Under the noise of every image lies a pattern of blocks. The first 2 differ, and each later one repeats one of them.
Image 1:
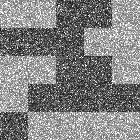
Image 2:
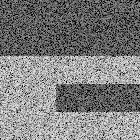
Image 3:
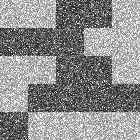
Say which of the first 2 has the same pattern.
1
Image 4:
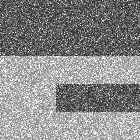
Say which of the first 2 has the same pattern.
2
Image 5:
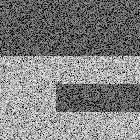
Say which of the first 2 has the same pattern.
2
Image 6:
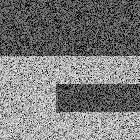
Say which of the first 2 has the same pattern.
2
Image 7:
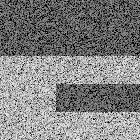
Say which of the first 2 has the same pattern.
2
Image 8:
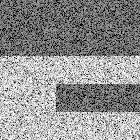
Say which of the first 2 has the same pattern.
2
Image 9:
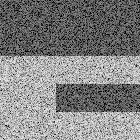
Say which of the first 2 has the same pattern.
2
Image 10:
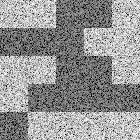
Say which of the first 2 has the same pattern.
1
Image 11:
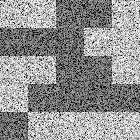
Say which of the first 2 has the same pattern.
1
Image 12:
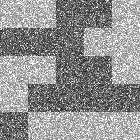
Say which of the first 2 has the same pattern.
1
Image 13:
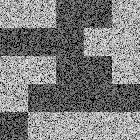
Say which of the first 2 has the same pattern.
1
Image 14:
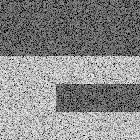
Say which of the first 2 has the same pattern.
2
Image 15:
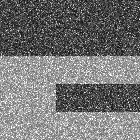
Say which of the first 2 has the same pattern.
2
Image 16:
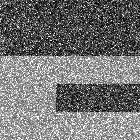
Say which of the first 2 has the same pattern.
2
